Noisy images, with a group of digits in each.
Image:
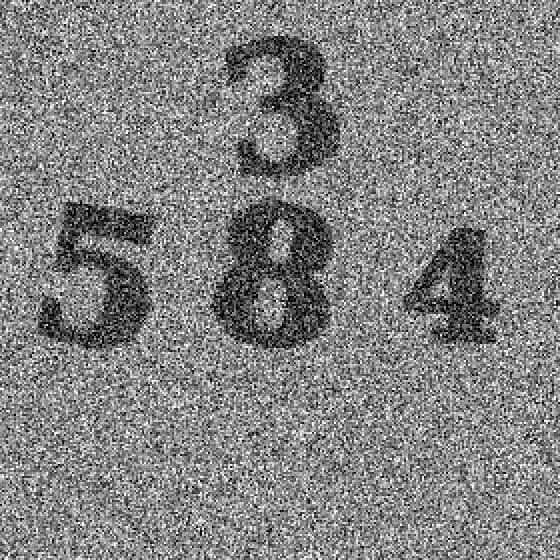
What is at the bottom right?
nothing
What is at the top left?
nothing
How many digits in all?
4
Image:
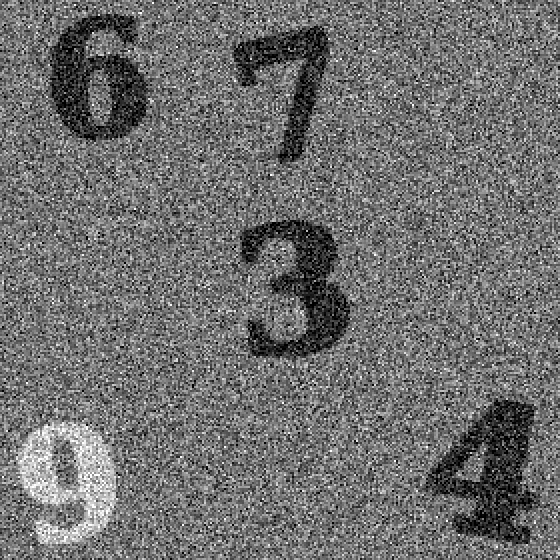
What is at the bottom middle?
nothing
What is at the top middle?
7
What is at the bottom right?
4
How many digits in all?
5
